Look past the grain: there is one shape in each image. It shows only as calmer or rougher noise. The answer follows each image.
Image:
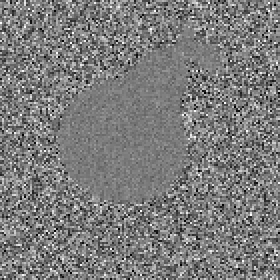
pear
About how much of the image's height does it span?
two thirds
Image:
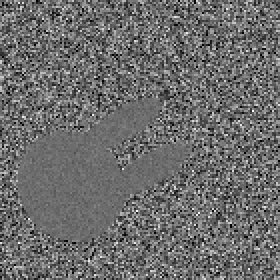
rabbit's head
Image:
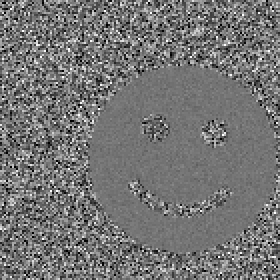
smiling face
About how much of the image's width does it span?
two thirds
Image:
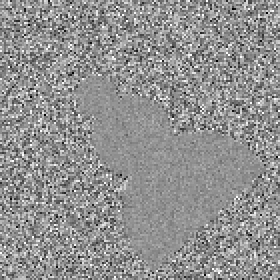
chess pawn
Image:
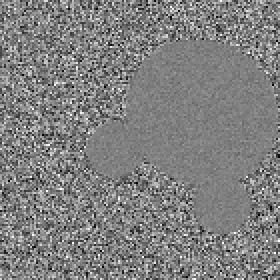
bear's head
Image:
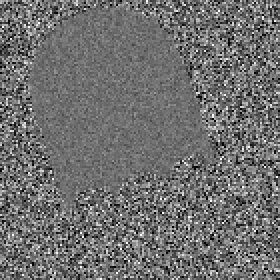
ghost
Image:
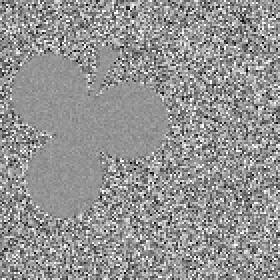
club
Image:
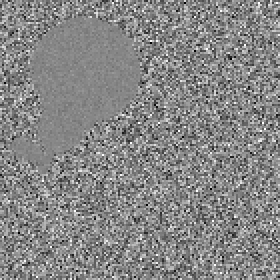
pear
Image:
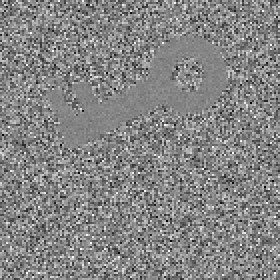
key
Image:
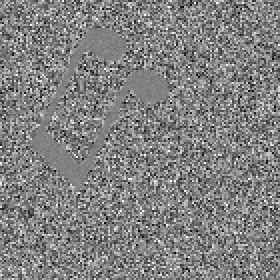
pair of musical notes
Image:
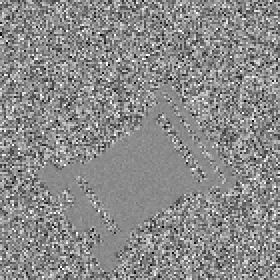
chess rook
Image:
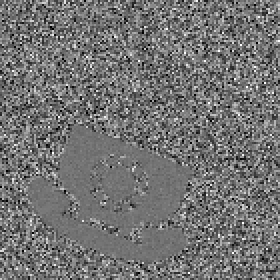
telephone
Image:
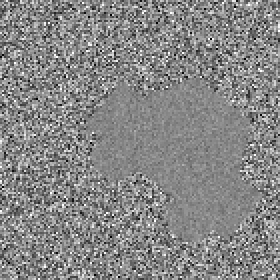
car
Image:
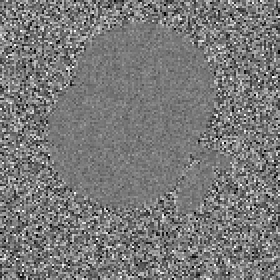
apple
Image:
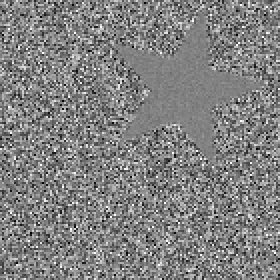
star
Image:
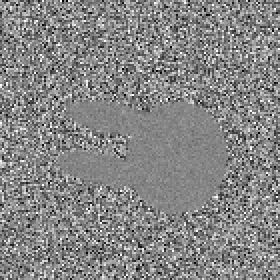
rabbit's head
